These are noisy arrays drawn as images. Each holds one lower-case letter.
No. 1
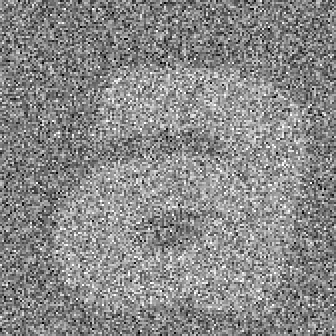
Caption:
light a
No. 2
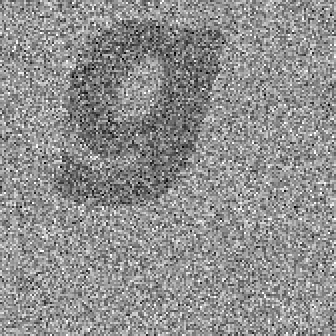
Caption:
dark g
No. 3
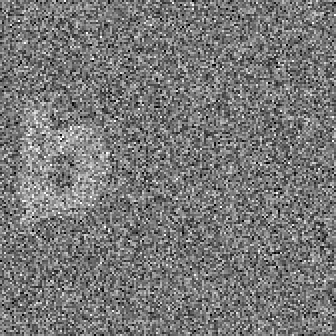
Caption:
light b, middle left
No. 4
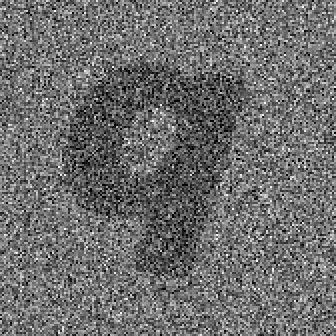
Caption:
dark q
